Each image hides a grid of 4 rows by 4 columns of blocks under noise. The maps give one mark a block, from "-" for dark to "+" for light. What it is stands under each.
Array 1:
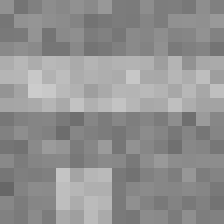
----
++++
----
-+--
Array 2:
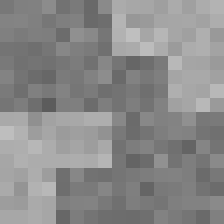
--++
---+
++--
+---
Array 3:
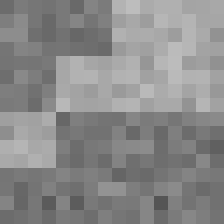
--++
-+++
+---
----
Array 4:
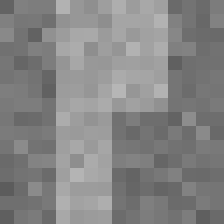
-++-
-++-
-+--
-+--
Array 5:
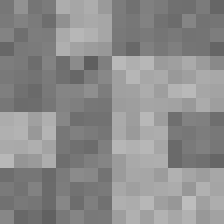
-+--
--++
+-+-
--++
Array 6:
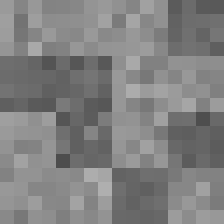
+++-
--++
+-+-
++-+
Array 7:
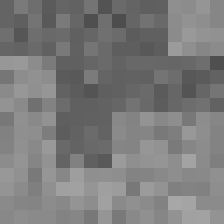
---+
+---
+-++
++++
